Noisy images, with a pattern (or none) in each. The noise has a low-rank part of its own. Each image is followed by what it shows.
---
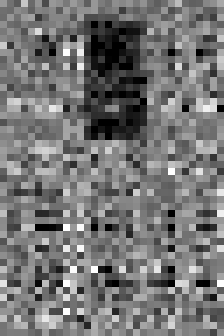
one block
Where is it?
top middle
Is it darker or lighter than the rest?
darker
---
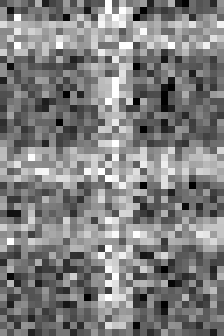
bands of rows crossing bands of columns
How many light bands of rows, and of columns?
3 and 1
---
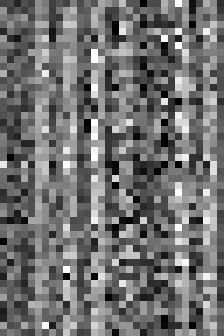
bands of columns
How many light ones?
6
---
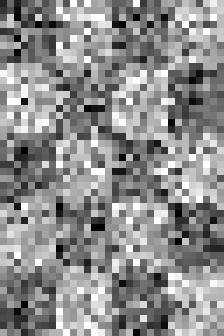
a checkerboard
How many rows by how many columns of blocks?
5 by 4
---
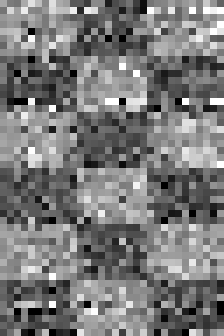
a checkerboard
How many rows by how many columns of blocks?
6 by 3
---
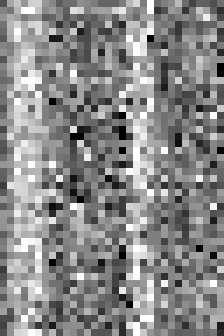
bands of columns
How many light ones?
2
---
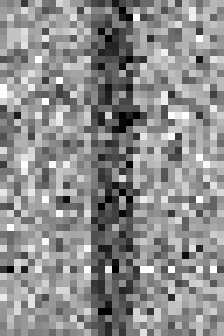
one band of columns
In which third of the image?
middle
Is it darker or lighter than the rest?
darker
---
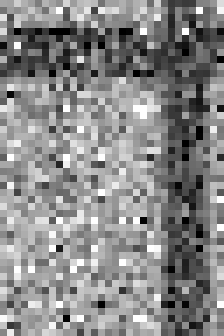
bands of rows crossing bands of columns
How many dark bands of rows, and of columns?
1 and 1
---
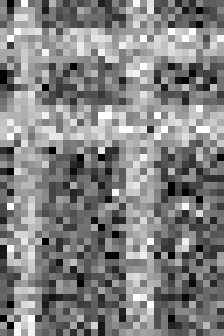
bands of rows crossing bands of columns
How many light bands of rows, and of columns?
2 and 2
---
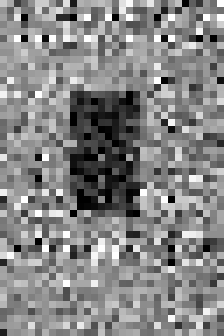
one block
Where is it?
centre
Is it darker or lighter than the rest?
darker
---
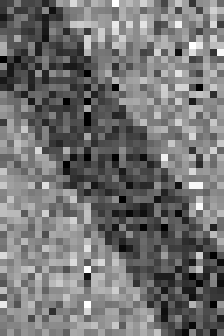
a diagonal band
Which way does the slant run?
top left to bottom right
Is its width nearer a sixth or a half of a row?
a half
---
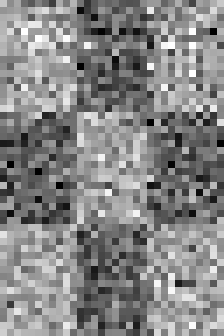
a checkerboard
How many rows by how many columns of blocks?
3 by 3
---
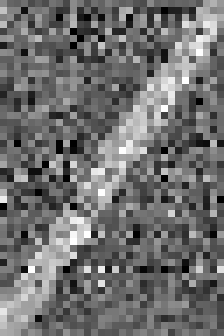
a diagonal band
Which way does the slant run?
bottom left to top right
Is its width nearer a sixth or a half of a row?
a sixth
